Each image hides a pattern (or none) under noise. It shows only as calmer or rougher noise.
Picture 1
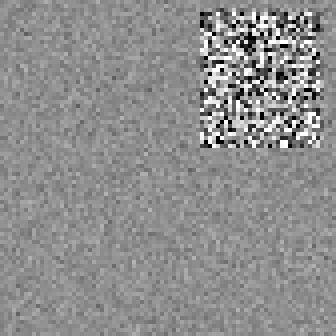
one block
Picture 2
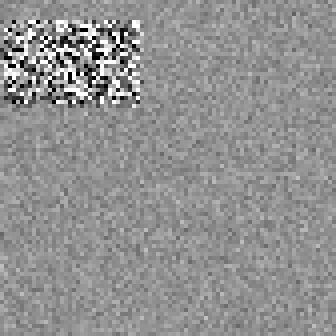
one block
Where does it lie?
top left
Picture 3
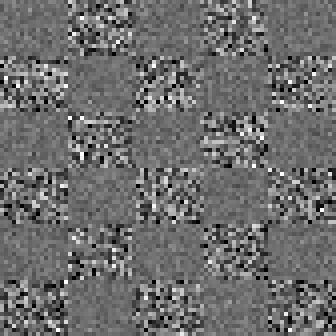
a checkerboard
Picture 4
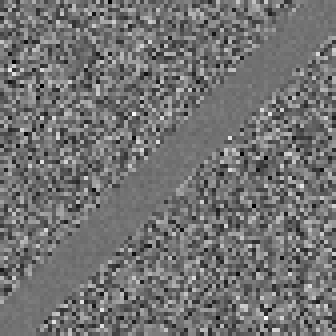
a diagonal band
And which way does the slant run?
bottom left to top right
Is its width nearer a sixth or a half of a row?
a sixth
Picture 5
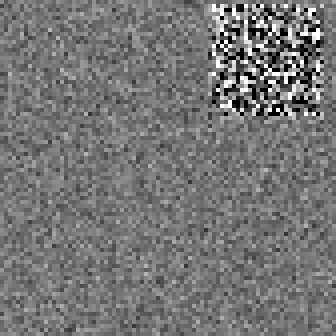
one block
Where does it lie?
top right
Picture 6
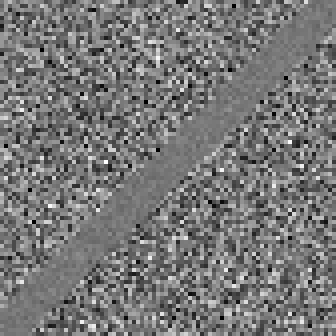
a diagonal band
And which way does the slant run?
bottom left to top right
